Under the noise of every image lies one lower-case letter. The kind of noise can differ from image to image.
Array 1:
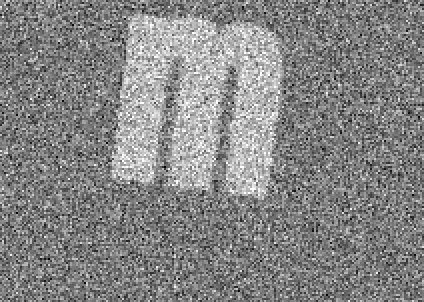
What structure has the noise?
independent entries
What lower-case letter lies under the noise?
m
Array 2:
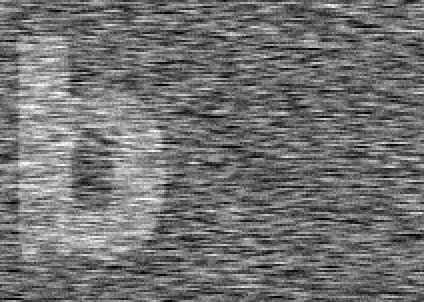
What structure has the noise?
streaked along the rows
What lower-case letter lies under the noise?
b
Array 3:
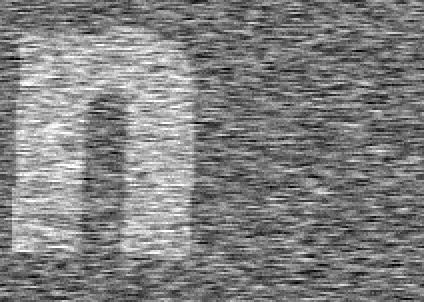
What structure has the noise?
streaked along the rows
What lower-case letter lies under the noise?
n
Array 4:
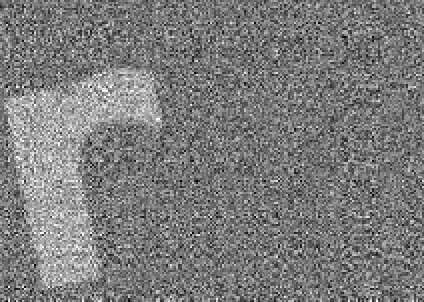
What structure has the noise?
low rank plus noise
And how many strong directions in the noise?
five to eight
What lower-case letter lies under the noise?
r
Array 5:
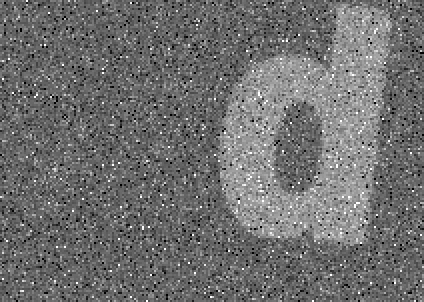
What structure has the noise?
heavy tails
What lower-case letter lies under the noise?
d
